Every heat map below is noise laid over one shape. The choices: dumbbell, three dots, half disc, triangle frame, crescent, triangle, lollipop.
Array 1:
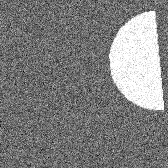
light half disc
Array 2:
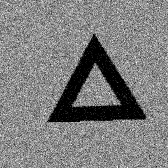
dark triangle frame
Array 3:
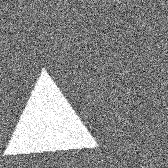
light triangle
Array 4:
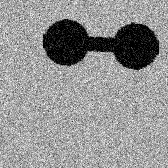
dark dumbbell
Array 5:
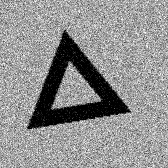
dark triangle frame
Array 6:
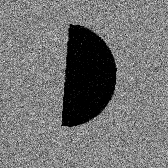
dark half disc
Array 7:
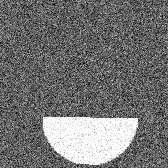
light half disc
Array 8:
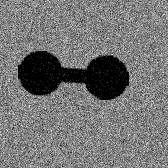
dark dumbbell
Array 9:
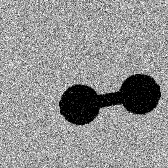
dark dumbbell
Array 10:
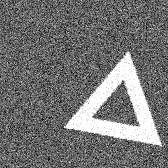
light triangle frame
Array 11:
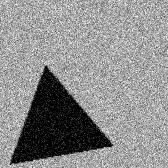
dark triangle
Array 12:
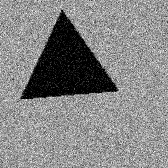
dark triangle
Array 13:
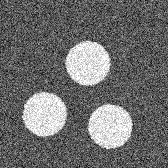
light three dots
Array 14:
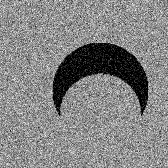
dark crescent
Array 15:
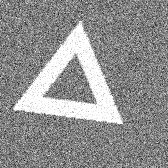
light triangle frame
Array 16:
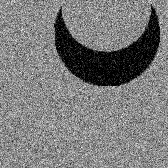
dark crescent
